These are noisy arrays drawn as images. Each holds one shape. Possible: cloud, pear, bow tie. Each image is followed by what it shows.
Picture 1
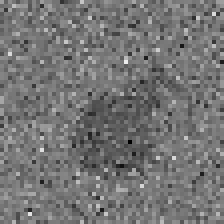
dark pear
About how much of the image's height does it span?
half
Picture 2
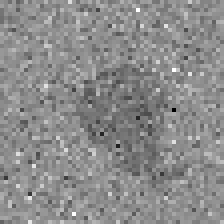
dark pear
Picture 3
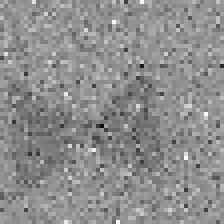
dark bow tie
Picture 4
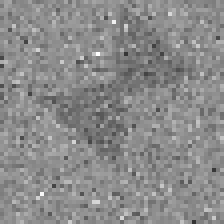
dark bow tie
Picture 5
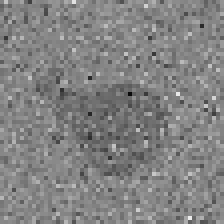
dark pear
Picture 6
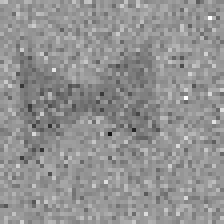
dark bow tie
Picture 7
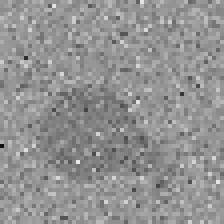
dark pear
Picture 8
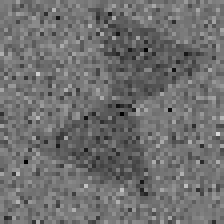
dark bow tie
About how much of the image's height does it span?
nearly all
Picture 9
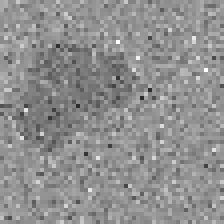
dark cloud
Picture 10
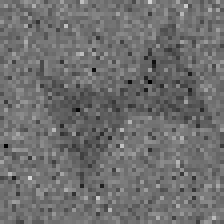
dark bow tie
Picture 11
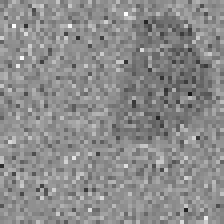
dark cloud
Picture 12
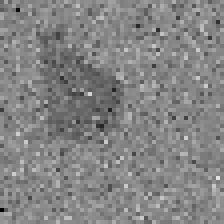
dark pear
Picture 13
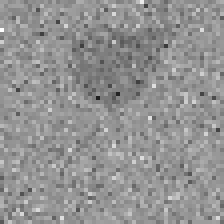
dark pear
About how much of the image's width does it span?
half
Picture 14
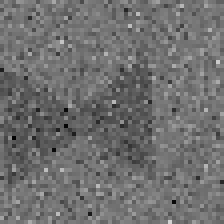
dark bow tie
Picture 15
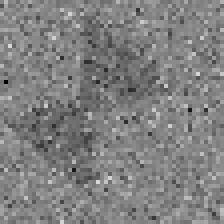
dark bow tie
